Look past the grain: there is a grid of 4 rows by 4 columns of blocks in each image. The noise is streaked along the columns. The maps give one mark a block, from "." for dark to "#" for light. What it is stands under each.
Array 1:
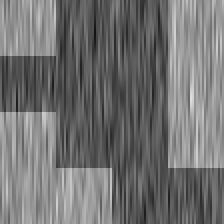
# . . #
. . . #
# . . #
# # . .
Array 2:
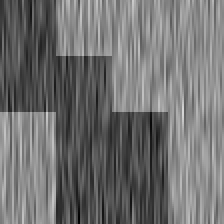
. # # #
. . # #
# . . #
# . . #
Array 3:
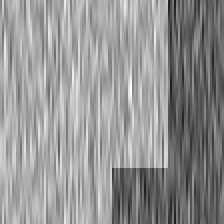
# # # .
# # # .
# # # .
# # . .
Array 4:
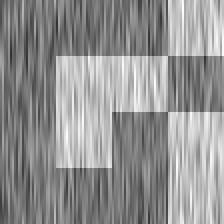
. . . #
. # # .
. # . #
. . . #
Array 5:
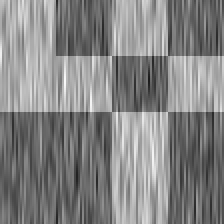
# . # .
# # . #
. . # .
. . # .
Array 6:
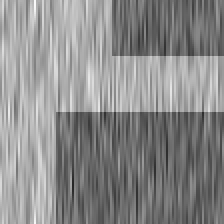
# # . .
# # # #
# . . .
# . . .
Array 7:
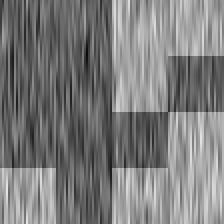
. . # #
. . # .
. . . #
# . # #
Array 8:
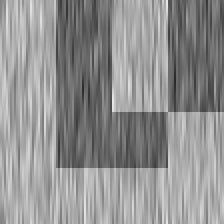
# . # .
# . # .
# . . #
# # # #
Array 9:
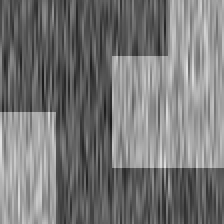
. . . #
. . # #
# . # #
# . . .
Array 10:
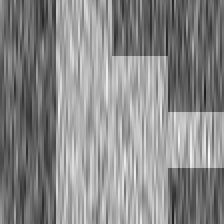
. # . .
. # # .
. # # #
. # # .
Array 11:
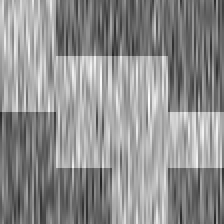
# . . .
# # # .
. # # #
. . # .
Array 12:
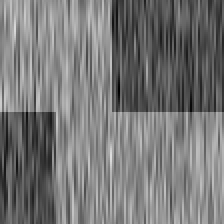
# # . .
# # . .
. # # #
. # # #
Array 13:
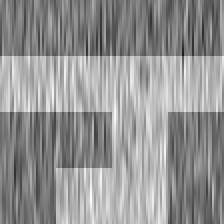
. . . .
# # # #
. . # .
. # # .
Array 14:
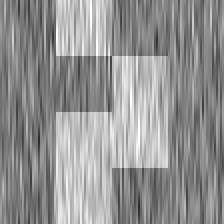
. # . .
. . # .
. # # .
. # . .
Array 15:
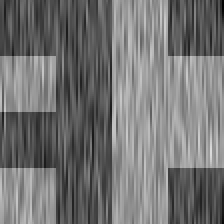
. . # .
# . # #
. . # #
# . # .
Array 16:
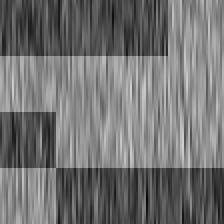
. . . #
# # # #
. # # #
# . . .
